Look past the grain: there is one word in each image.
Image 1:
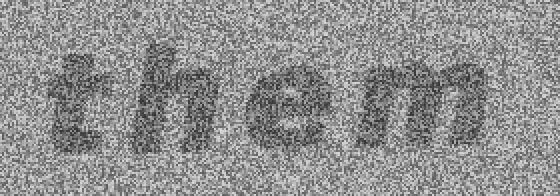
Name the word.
them
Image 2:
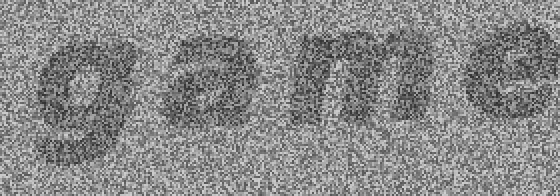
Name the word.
game
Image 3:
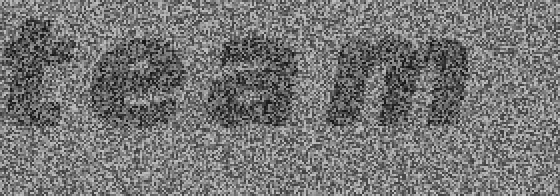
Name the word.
team
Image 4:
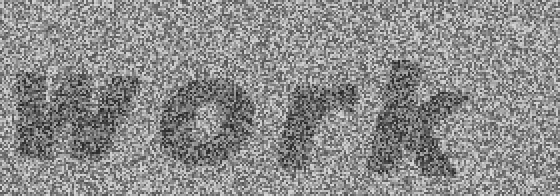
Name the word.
work
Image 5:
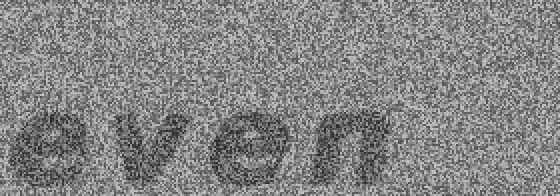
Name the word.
even
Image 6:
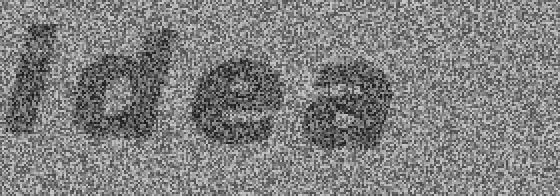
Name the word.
idea
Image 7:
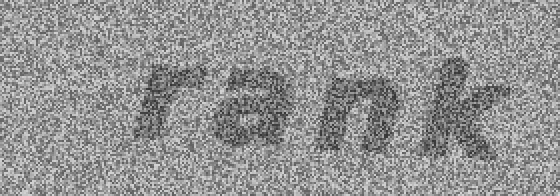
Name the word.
rank
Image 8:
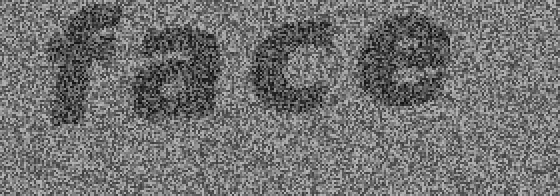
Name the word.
face
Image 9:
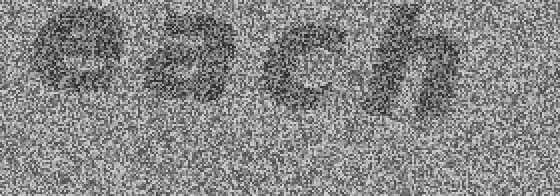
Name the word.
each
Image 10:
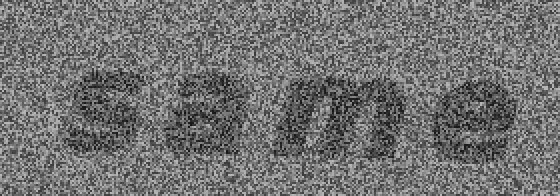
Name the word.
same
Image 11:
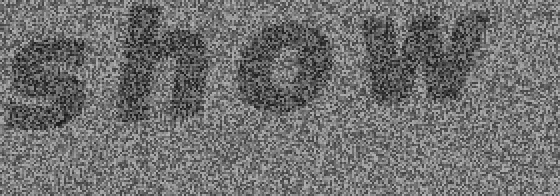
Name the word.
show
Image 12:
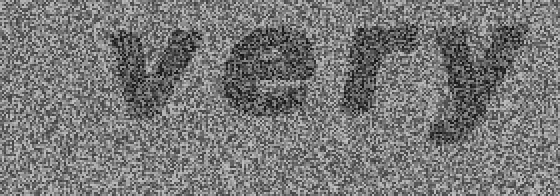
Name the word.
very
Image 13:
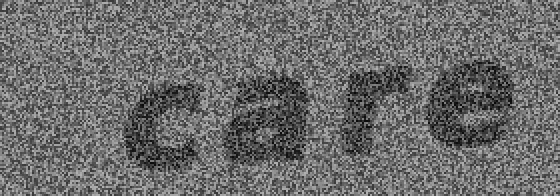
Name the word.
care
